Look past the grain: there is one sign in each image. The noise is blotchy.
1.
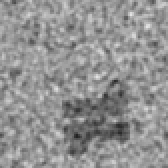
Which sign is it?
not-equal sign
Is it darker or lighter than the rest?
darker
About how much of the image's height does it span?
half
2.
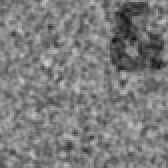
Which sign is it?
ampersand
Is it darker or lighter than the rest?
darker
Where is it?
top right
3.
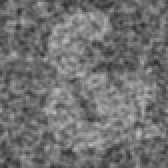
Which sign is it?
ampersand
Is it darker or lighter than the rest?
lighter
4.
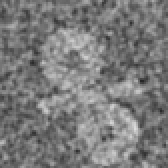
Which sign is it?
percent sign
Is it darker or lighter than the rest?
lighter
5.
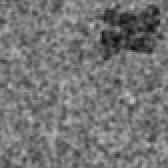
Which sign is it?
not-equal sign
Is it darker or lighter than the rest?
darker
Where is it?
top right
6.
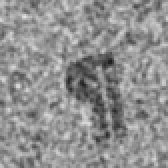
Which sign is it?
pilcrow
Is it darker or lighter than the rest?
darker
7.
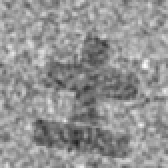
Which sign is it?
plus-minus sign
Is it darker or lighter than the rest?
darker
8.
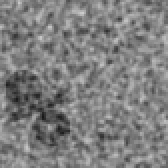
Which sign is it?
percent sign
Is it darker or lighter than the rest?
darker
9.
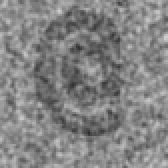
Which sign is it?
at sign
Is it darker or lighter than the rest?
darker
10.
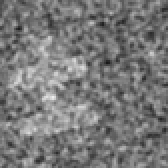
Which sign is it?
plus-minus sign
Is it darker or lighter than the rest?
lighter
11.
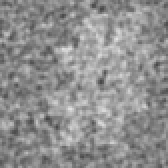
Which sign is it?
hash sign
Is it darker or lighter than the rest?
lighter
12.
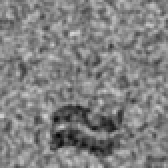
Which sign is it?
approximately sign
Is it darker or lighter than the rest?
darker
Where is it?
bottom middle
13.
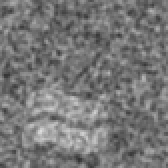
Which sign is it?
approximately sign
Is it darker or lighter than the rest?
lighter
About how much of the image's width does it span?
half
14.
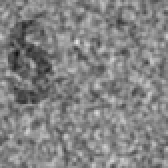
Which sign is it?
section sign
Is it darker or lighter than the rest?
darker
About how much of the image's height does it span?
half
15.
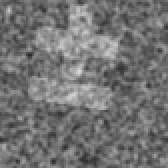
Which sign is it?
plus-minus sign
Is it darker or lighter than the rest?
lighter
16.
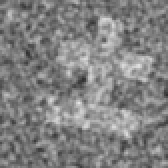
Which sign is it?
plus-minus sign
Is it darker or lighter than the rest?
lighter
